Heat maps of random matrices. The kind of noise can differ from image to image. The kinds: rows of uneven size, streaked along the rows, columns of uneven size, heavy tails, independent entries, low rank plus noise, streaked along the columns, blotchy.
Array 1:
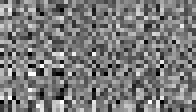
low rank plus noise
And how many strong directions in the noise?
one
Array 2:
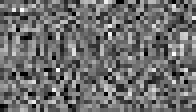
low rank plus noise
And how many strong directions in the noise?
three or four
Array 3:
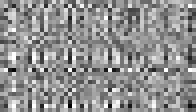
low rank plus noise
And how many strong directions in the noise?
one
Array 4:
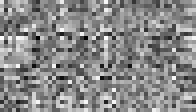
low rank plus noise
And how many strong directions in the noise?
two
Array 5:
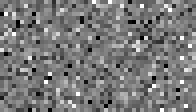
heavy tails
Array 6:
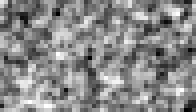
blotchy
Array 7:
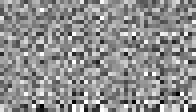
low rank plus noise
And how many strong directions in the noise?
one
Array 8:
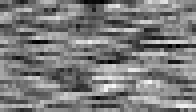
streaked along the rows
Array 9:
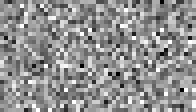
independent entries
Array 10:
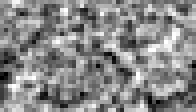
blotchy
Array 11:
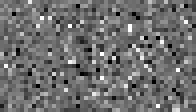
heavy tails
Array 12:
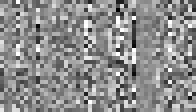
columns of uneven size
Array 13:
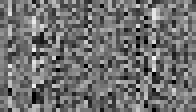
columns of uneven size
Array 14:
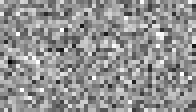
independent entries
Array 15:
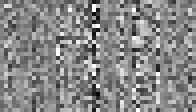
columns of uneven size
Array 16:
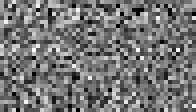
low rank plus noise
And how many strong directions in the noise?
five to eight
